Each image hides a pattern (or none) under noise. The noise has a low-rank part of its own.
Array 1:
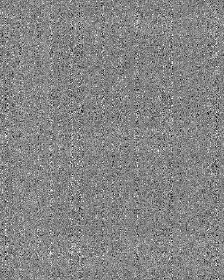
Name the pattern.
bands of rows crossing bands of columns
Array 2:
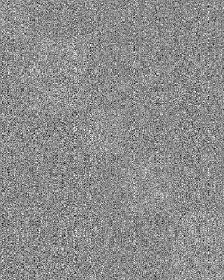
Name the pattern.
blocks along the diagonal
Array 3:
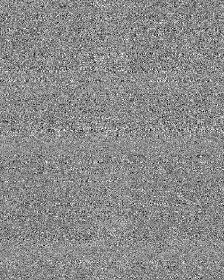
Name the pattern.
bands of rows crossing bands of columns
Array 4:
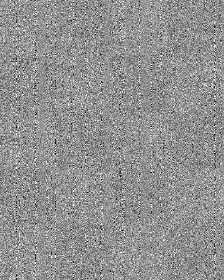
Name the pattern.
a checkerboard
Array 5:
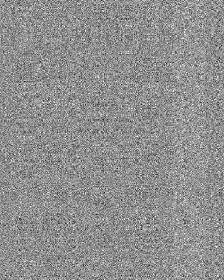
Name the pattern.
one band of columns
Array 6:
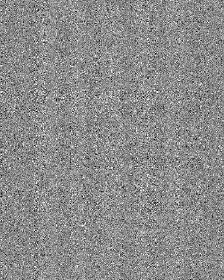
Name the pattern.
bands of columns
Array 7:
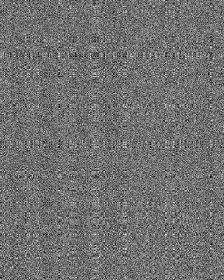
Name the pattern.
bands of columns
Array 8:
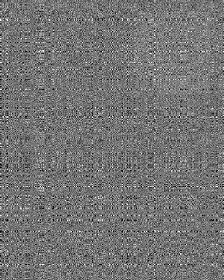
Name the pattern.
one block
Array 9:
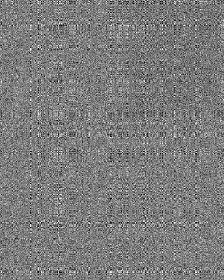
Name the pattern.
one block
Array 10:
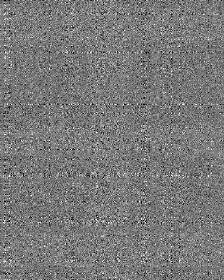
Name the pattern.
bands of rows crossing bands of columns
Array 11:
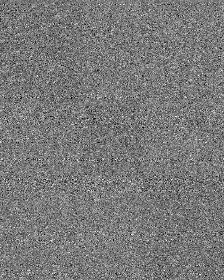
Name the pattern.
blocks along the diagonal
